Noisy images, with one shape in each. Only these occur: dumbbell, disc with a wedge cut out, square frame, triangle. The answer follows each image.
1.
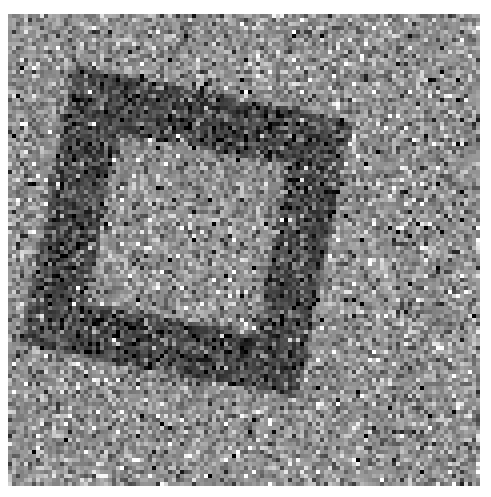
square frame
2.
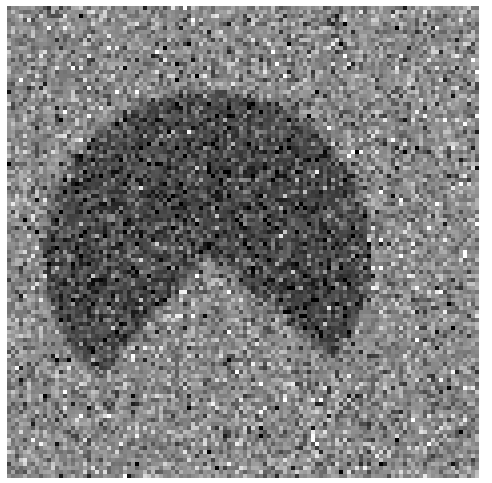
disc with a wedge cut out
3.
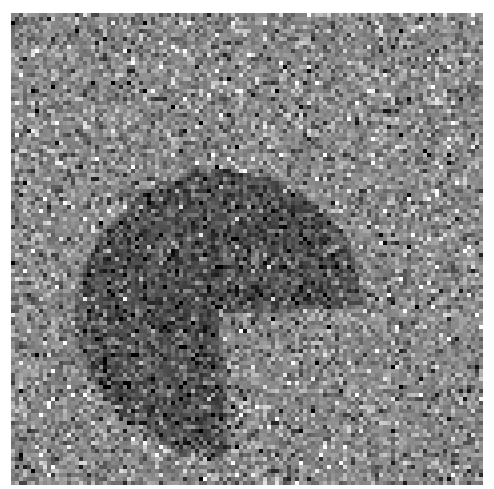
disc with a wedge cut out
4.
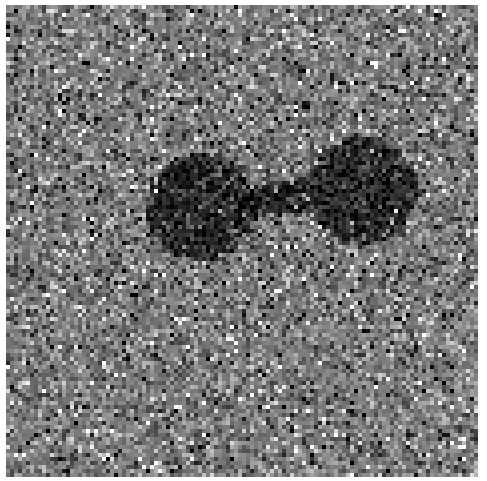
dumbbell
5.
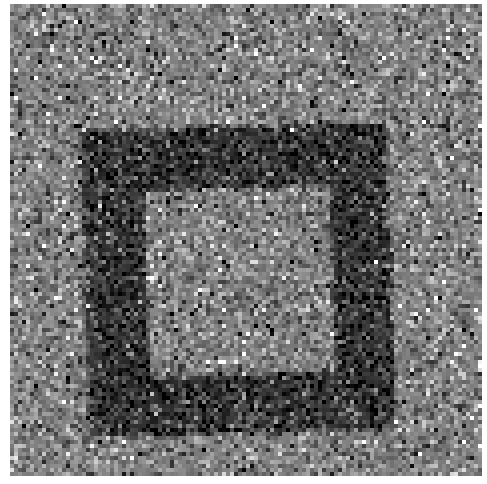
square frame
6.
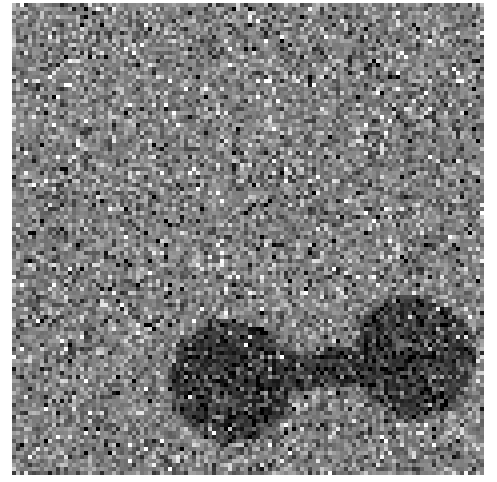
dumbbell
